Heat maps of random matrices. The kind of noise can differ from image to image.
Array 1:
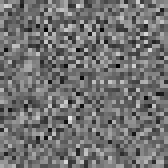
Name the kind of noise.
low rank plus noise
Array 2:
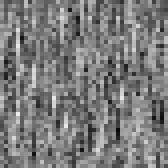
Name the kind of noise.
streaked along the columns
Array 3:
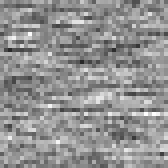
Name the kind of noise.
streaked along the rows
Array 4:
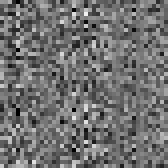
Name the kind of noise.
columns of uneven size
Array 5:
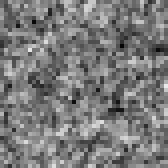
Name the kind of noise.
blotchy
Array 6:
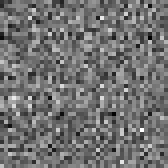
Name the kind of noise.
low rank plus noise
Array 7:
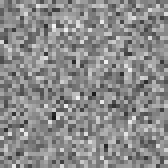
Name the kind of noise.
independent entries
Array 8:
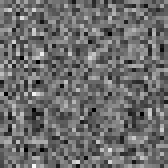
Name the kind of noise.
low rank plus noise
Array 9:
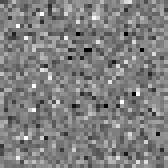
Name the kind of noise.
heavy tails
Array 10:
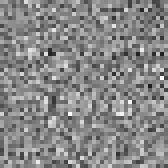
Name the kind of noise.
low rank plus noise
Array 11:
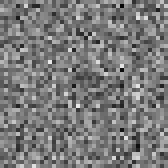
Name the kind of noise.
low rank plus noise
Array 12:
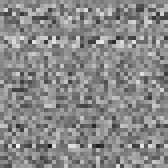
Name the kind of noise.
rows of uneven size
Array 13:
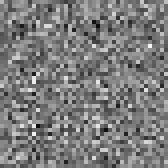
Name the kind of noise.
low rank plus noise
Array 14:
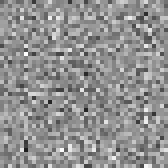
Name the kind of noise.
low rank plus noise
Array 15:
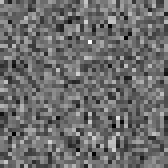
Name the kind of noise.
low rank plus noise
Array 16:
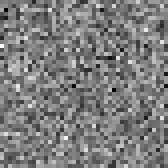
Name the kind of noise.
independent entries
